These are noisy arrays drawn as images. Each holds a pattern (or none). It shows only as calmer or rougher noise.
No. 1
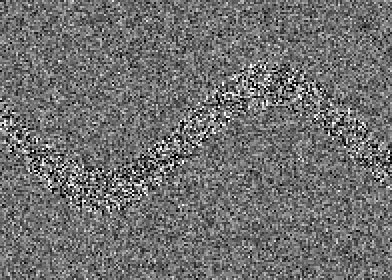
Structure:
a wavy band
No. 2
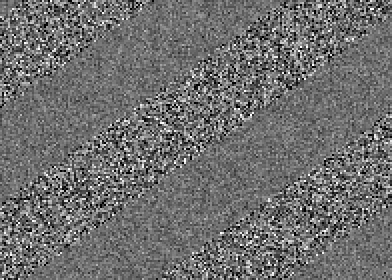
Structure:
diagonal stripes
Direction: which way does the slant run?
bottom left to top right
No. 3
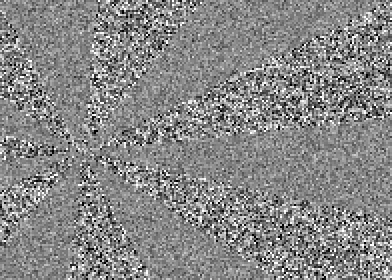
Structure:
spokes from one point
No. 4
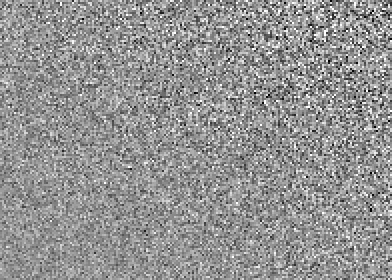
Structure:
a smooth slope
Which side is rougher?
top right
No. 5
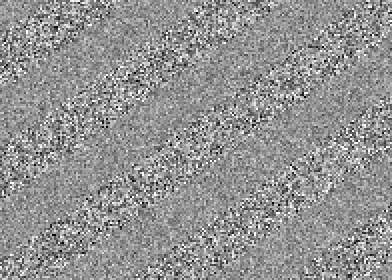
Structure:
diagonal stripes
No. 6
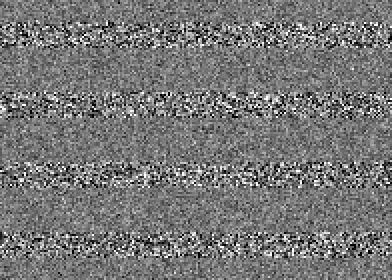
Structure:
horizontal stripes
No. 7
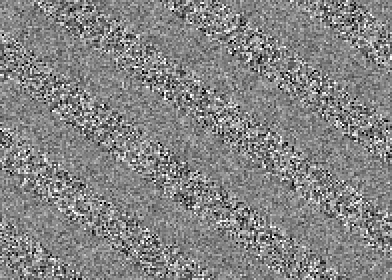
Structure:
diagonal stripes
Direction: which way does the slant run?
top left to bottom right
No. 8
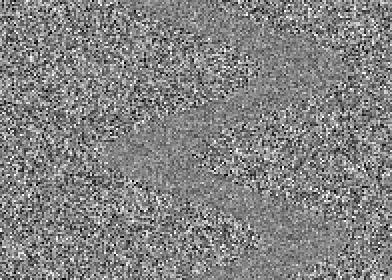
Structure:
a wavy band
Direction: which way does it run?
top to bottom
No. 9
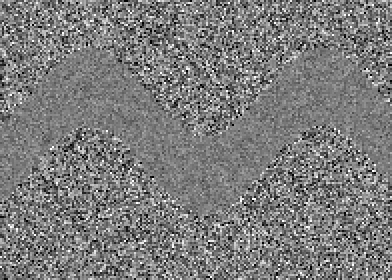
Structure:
a wavy band
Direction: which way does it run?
left to right
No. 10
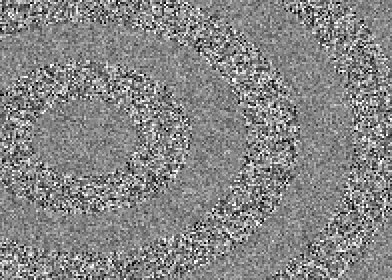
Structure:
rings round one point
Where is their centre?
middle left
